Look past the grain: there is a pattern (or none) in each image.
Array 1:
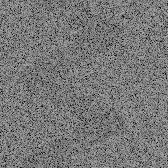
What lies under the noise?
a wavy band
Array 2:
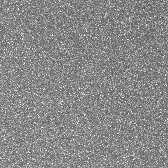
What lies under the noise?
a smooth slope
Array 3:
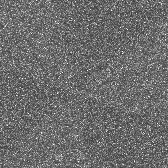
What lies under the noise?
spokes from one point
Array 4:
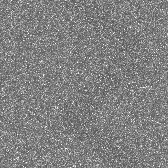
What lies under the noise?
a wavy band
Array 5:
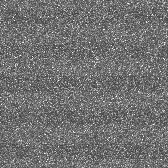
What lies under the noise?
horizontal stripes
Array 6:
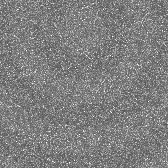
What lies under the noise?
rings round one point
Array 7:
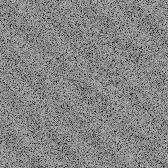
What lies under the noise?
diagonal stripes
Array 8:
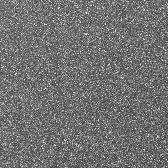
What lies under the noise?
a smooth slope
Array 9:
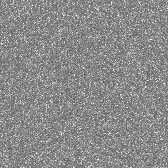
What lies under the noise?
only noise
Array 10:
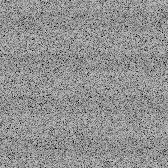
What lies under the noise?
horizontal stripes
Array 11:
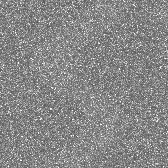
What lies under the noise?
a wavy band
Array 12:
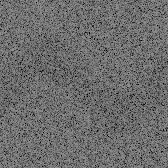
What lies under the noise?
a wavy band
